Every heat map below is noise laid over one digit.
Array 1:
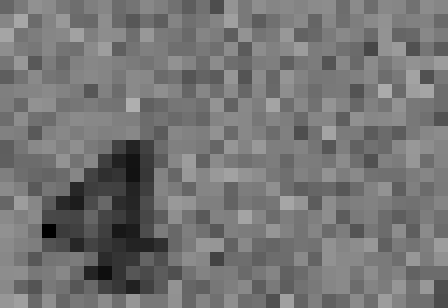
dark 4
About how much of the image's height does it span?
half
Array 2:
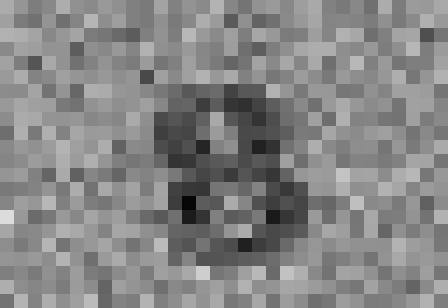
dark 8
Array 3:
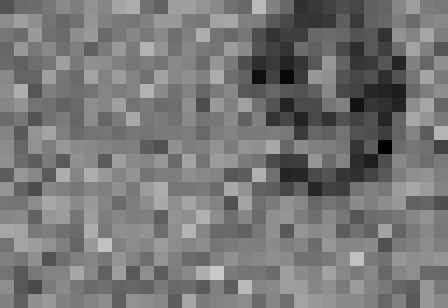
dark 9
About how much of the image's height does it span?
two thirds
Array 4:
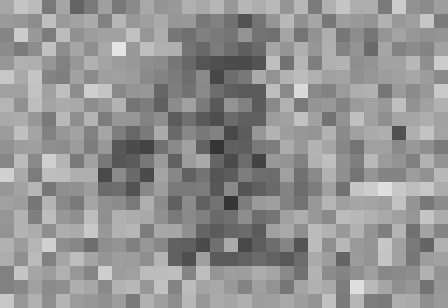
dark 4
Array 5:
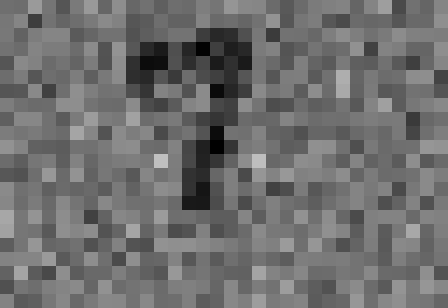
dark 7
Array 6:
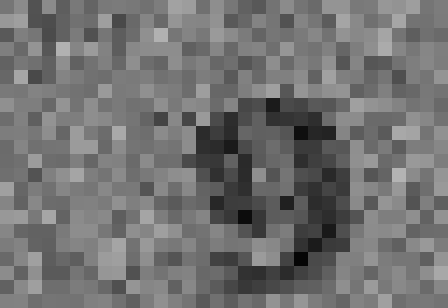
dark 9
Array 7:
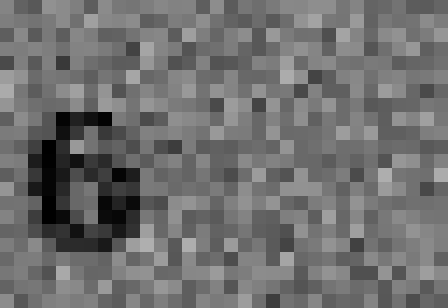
dark 6
